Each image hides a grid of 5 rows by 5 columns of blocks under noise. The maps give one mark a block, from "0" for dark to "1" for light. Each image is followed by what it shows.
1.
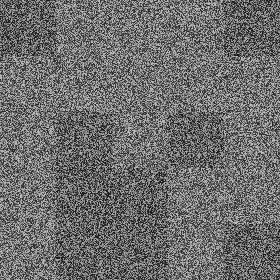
01110
11111
10101
10011
10010
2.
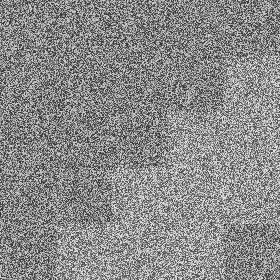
00000
00001
00011
00111
01110
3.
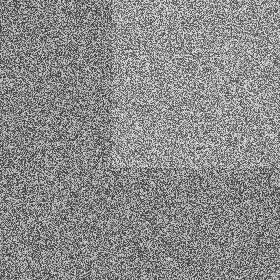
00111
00111
00111
00000
00000
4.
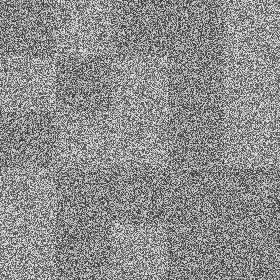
01001
10101
01101
10000
10100
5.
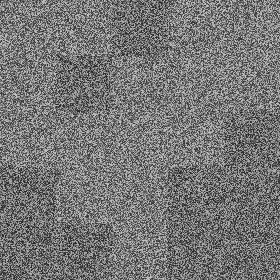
11011
10111
11110
01100
00100
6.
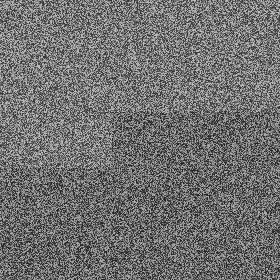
11111
11111
11000
00000
00000
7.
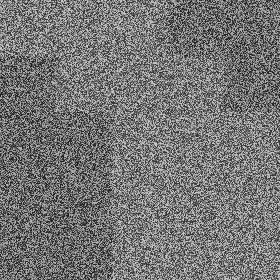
11100
01110
00111
00111
00111
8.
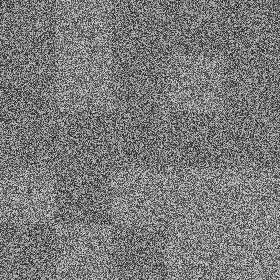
01000
01010
00000
10111
01011
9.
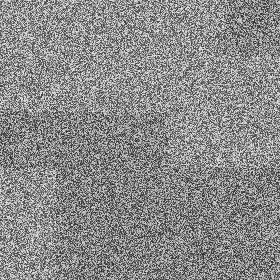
11110
11111
00011
10000
10000
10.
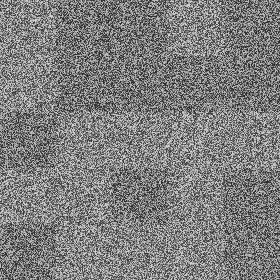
10010
10000
01111
11010
01110
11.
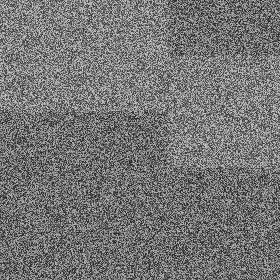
11100
11111
00011
00000
00000
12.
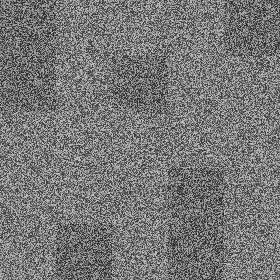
01110
01011
11111
11101
10101
